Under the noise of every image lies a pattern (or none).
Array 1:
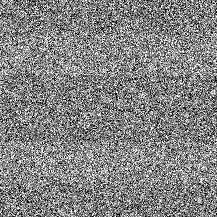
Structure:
horizontal stripes
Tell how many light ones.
2
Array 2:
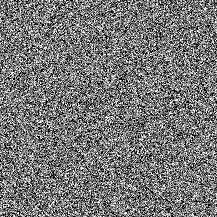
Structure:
only noise
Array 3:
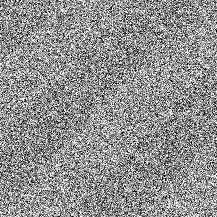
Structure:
diagonal stripes
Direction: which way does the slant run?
bottom left to top right
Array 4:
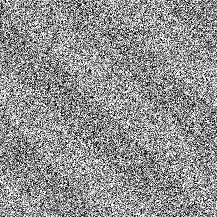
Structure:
diagonal stripes
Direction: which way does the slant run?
top left to bottom right
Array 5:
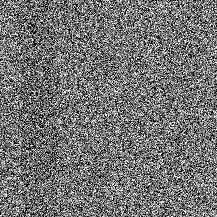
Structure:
one vertical stripe
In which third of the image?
left
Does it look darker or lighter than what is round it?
darker
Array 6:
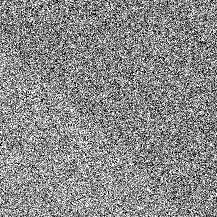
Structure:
a sharp edge
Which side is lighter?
bottom left
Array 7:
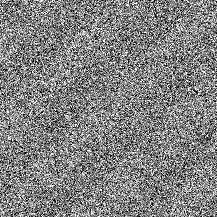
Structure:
diagonal stripes
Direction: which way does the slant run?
bottom left to top right
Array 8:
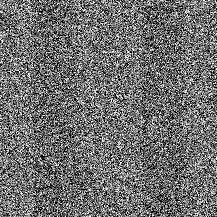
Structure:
vertical stripes
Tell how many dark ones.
2
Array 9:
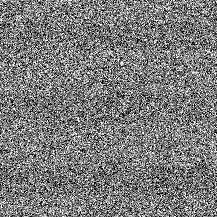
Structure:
horizontal stripes
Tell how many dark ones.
3
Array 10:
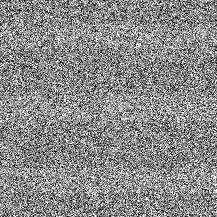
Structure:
horizontal stripes
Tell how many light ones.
3
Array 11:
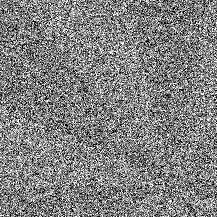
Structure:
spokes from one point
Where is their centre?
bottom right
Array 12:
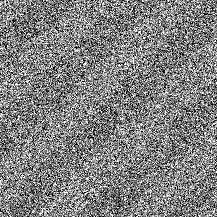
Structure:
diagonal stripes
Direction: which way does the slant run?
bottom left to top right
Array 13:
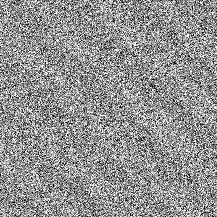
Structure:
diagonal stripes
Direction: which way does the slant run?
top left to bottom right
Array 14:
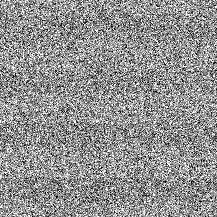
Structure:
horizontal stripes
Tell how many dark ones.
4
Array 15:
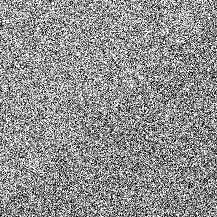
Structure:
a sharp edge
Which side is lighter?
top left
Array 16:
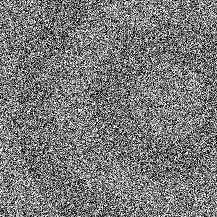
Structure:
rings round one point
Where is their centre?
middle right
